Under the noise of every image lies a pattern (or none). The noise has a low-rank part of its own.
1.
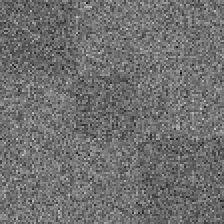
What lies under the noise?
blocks along the diagonal
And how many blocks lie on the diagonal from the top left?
3
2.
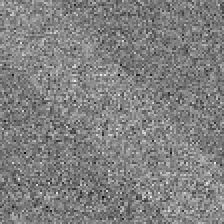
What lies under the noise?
a diagonal band
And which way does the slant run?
top left to bottom right
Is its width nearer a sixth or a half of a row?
a half
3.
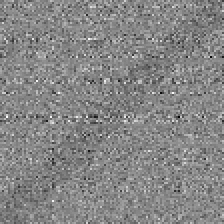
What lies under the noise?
a diagonal band
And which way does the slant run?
bottom left to top right
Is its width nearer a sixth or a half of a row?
a sixth
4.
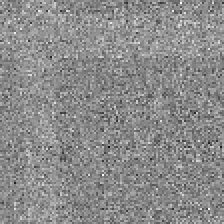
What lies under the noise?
bands of rows crossing bands of columns
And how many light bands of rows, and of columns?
1 and 1
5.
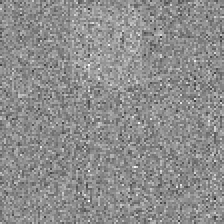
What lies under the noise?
one block
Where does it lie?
top middle
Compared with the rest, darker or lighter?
lighter
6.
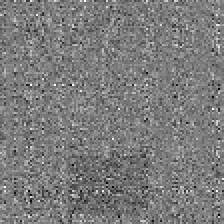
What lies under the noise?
one block
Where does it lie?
bottom middle
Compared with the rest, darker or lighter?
darker
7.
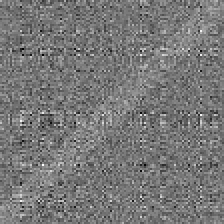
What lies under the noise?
a diagonal band
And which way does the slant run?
bottom left to top right
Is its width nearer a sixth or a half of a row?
a sixth
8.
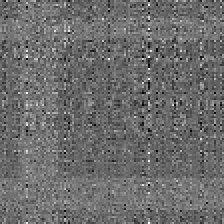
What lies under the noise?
bands of rows crossing bands of columns
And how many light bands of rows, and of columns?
2 and 1
